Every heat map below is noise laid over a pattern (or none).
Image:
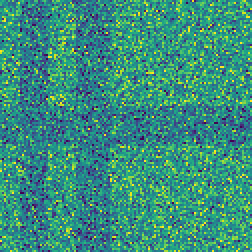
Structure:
bands of rows crossing bands of columns
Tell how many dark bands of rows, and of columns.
1 and 2
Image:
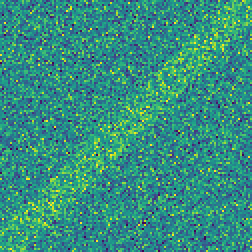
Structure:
a diagonal band
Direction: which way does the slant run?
bottom left to top right
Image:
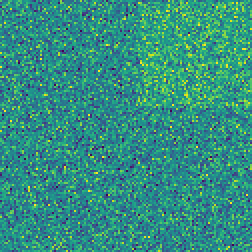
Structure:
one block
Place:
top right
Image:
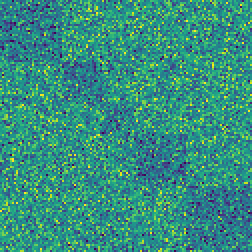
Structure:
blocks along the diagonal
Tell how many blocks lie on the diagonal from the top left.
5
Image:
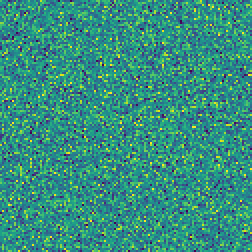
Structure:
only noise
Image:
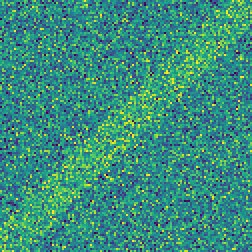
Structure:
a diagonal band
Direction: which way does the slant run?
bottom left to top right
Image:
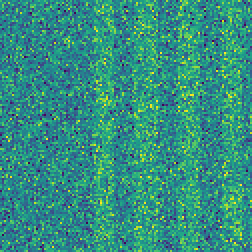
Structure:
bands of columns
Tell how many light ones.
4
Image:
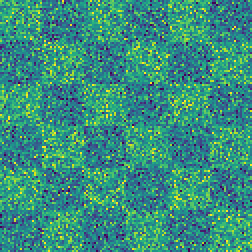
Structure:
a checkerboard
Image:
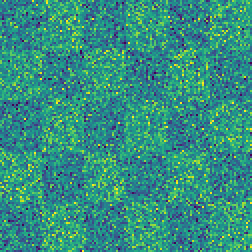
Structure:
a checkerboard
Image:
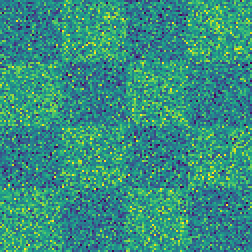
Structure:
a checkerboard
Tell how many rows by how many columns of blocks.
4 by 4
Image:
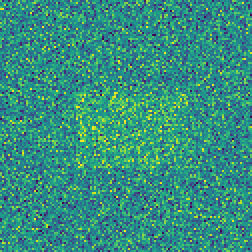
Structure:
one block
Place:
centre
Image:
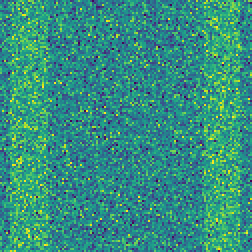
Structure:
bands of columns
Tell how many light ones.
2
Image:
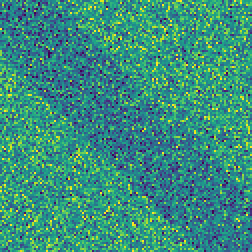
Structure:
a diagonal band
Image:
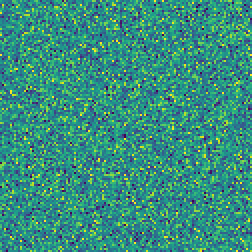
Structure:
only noise
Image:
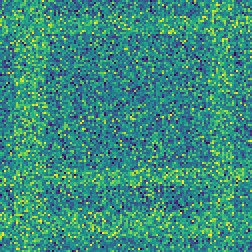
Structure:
bands of rows crossing bands of columns
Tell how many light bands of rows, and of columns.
3 and 2
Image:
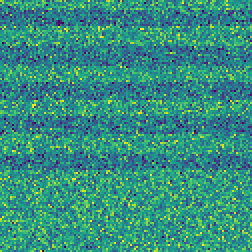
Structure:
bands of rows
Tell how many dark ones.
5
